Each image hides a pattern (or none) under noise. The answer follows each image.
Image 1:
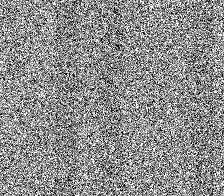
bands of columns
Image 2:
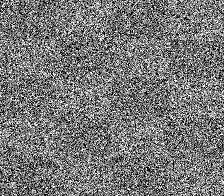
a checkerboard
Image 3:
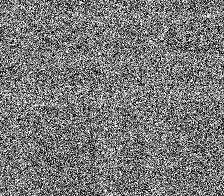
bands of rows crossing bands of columns
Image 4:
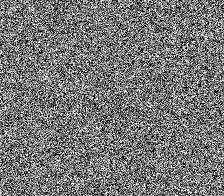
only noise
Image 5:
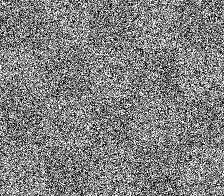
a checkerboard
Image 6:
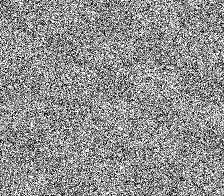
a checkerboard
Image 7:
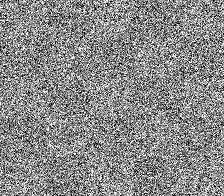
a checkerboard
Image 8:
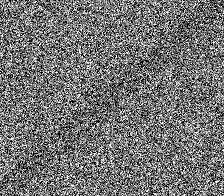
a diagonal band
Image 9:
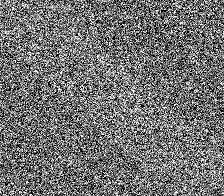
a diagonal band
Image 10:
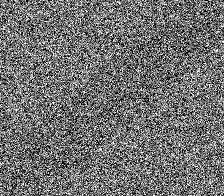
a diagonal band
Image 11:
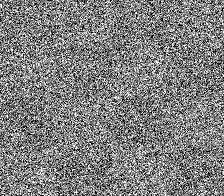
a checkerboard
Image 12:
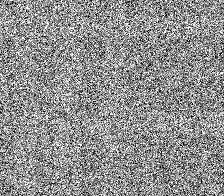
bands of rows crossing bands of columns
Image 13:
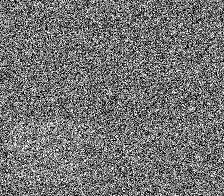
one block
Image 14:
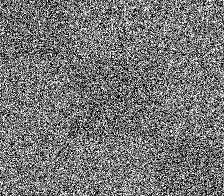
blocks along the diagonal
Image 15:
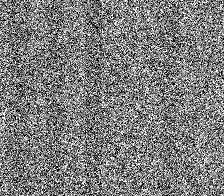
bands of columns
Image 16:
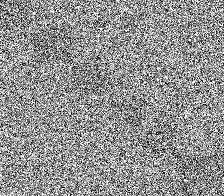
blocks along the diagonal
